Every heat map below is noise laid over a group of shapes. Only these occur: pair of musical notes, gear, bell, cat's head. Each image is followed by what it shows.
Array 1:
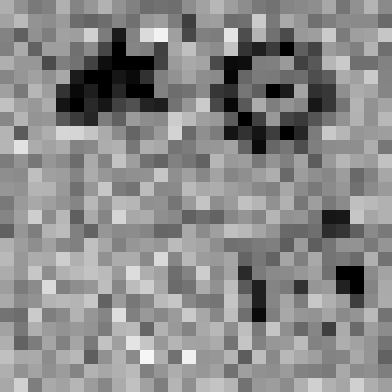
top left: dark bell; top right: dark gear; bottom right: dark pair of musical notes
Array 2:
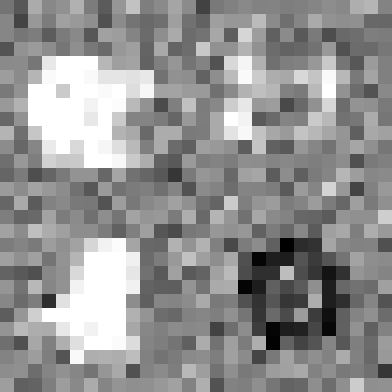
top left: light cat's head; top right: light pair of musical notes; bottom left: light bell; bottom right: dark gear
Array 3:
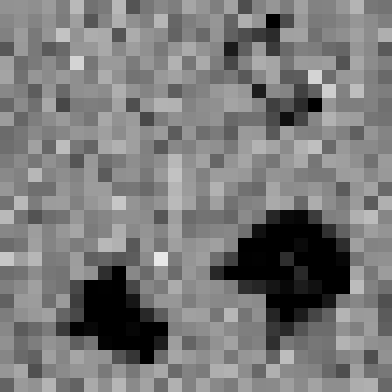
top right: dark pair of musical notes; bottom left: dark bell; bottom right: dark cat's head
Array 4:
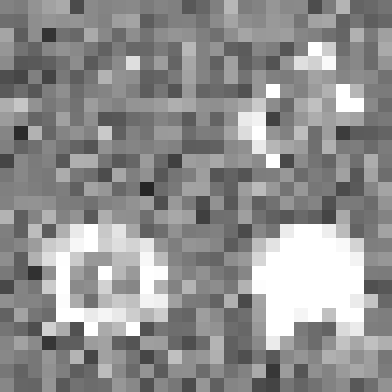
top right: light pair of musical notes; bottom left: light gear; bottom right: light cat's head
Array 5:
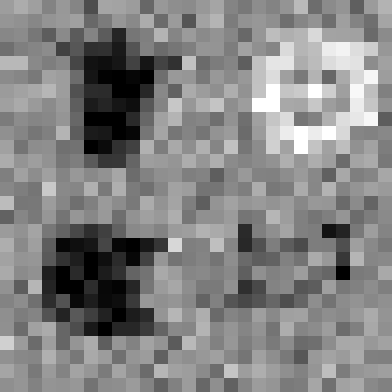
top left: dark bell; top right: light gear; bottom left: dark cat's head; bottom right: dark pair of musical notes
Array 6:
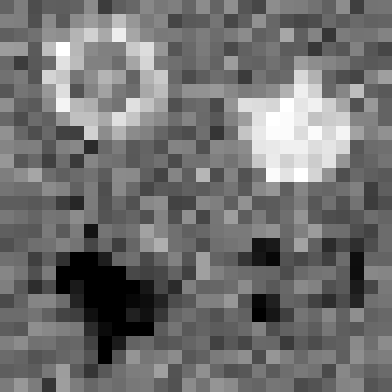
top left: light gear; top right: light cat's head; bottom left: dark bell; bottom right: dark pair of musical notes
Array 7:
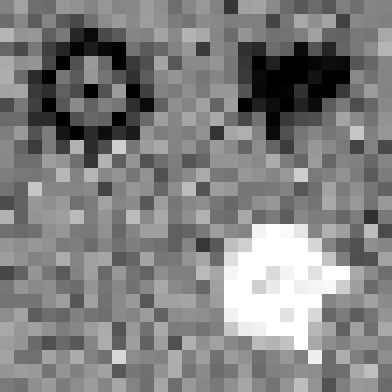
top left: dark gear; top right: dark bell; bottom right: light cat's head
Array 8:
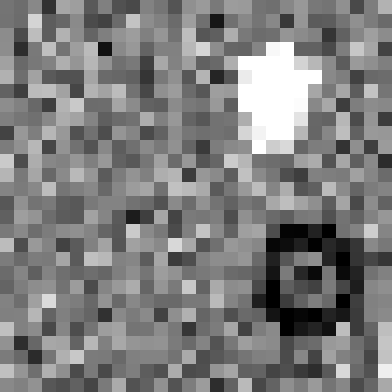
top right: light bell; bottom right: dark gear
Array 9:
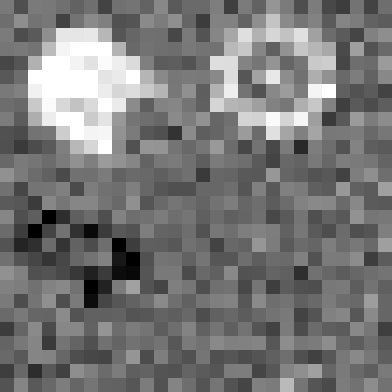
top left: light cat's head; top right: light gear; bottom left: dark pair of musical notes
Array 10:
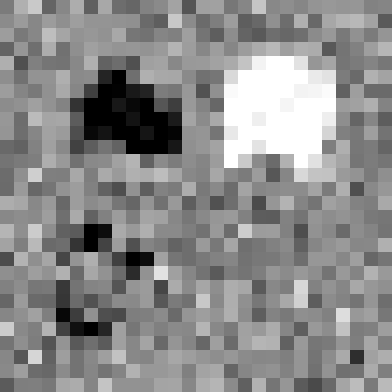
top left: dark bell; top right: light cat's head; bottom left: dark pair of musical notes
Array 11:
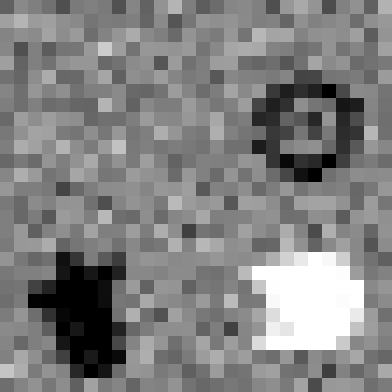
top right: dark gear; bottom left: dark bell; bottom right: light cat's head
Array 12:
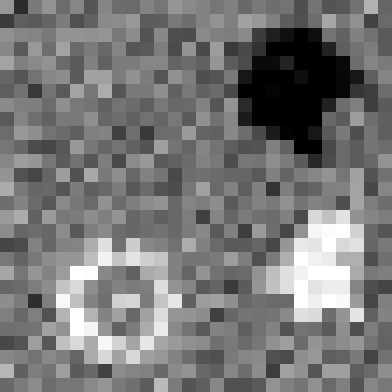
top right: dark cat's head; bottom left: light gear; bottom right: light bell
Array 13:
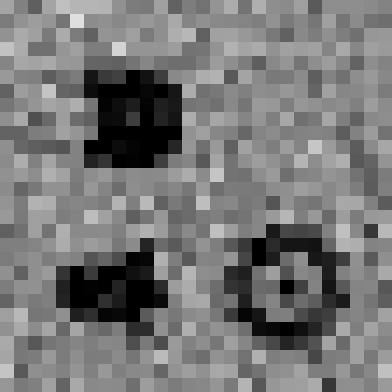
top left: dark cat's head; bottom left: dark bell; bottom right: dark gear
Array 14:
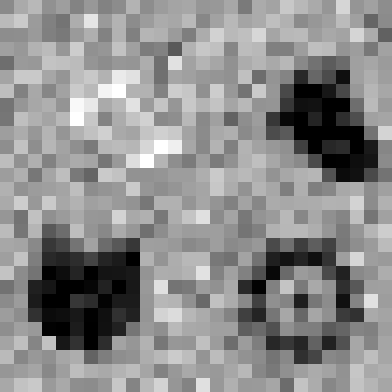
top left: light pair of musical notes; top right: dark bell; bottom left: dark cat's head; bottom right: dark gear
